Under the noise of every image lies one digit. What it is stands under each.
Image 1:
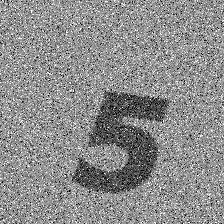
5
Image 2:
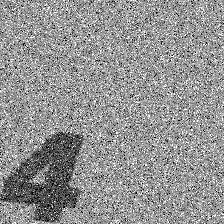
4
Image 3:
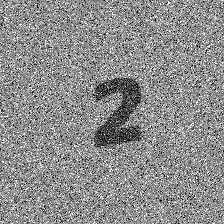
2
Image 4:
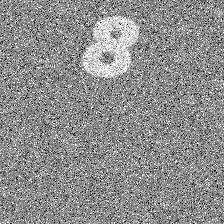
8
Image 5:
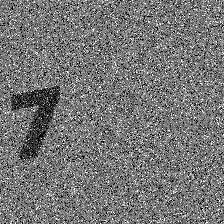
7
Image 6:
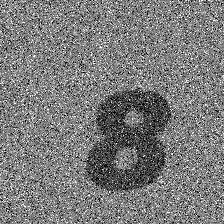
8
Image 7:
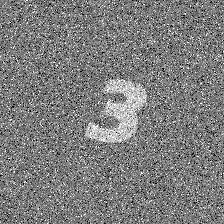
3
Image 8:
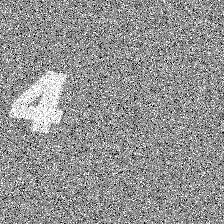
4
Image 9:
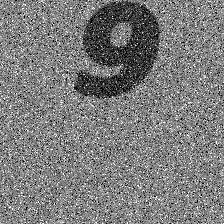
9
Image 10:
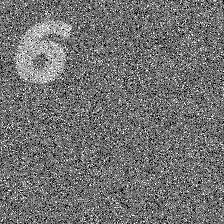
6
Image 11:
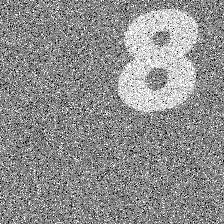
8
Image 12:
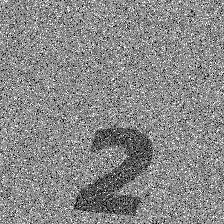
2
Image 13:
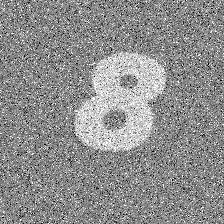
8
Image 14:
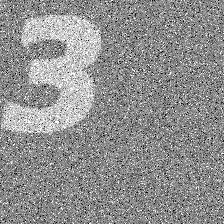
3
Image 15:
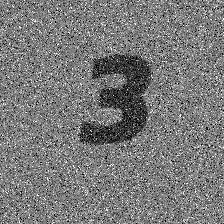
3
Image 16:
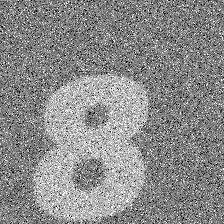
8
